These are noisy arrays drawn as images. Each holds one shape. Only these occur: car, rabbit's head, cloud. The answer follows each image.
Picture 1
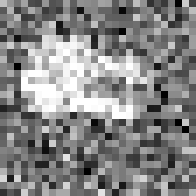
rabbit's head
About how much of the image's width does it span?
two thirds
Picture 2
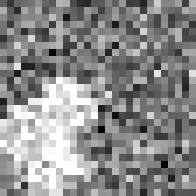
car
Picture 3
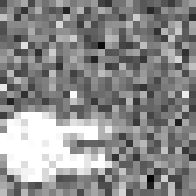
rabbit's head
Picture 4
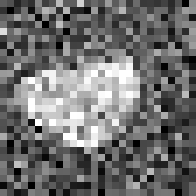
cloud
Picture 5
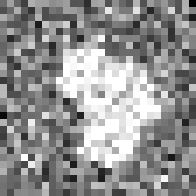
car
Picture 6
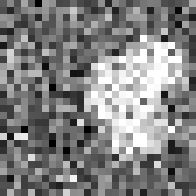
car
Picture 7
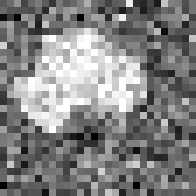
car
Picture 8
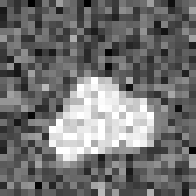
cloud
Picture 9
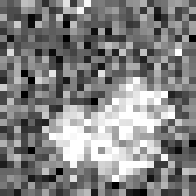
car
